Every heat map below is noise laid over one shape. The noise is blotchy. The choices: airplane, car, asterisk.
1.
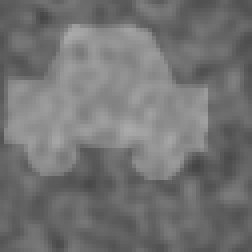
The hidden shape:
car
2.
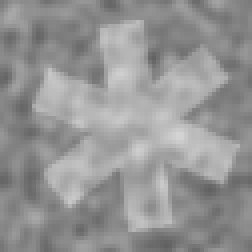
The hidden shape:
asterisk
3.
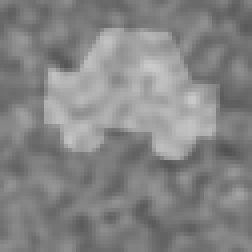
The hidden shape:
car
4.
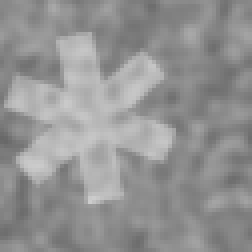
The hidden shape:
asterisk
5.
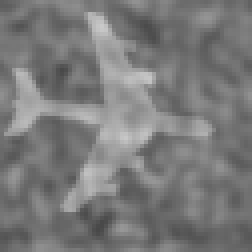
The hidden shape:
airplane
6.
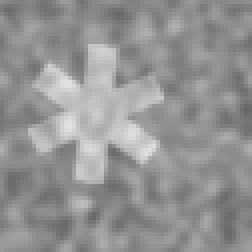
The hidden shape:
asterisk
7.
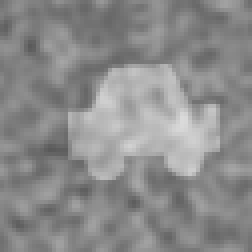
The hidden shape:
car
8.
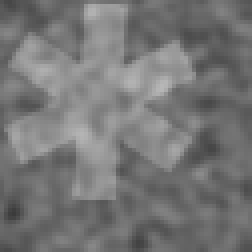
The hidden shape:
asterisk
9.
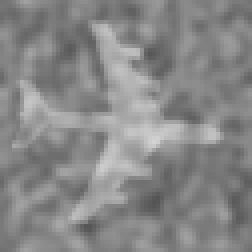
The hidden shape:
airplane
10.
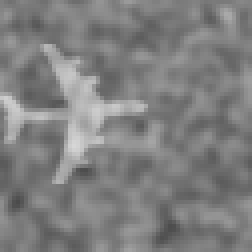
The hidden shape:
airplane
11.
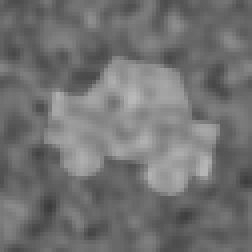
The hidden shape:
car
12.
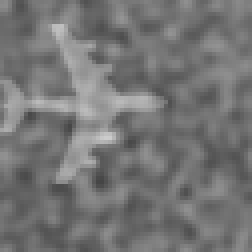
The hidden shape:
airplane
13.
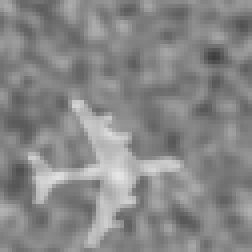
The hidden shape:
airplane
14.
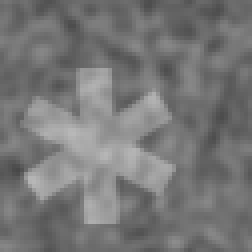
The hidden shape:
asterisk
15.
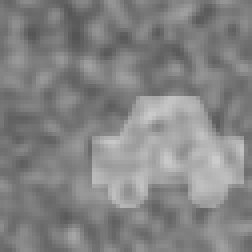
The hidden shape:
car
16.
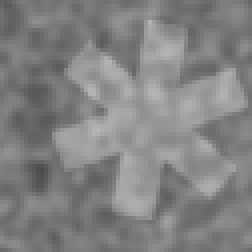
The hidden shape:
asterisk
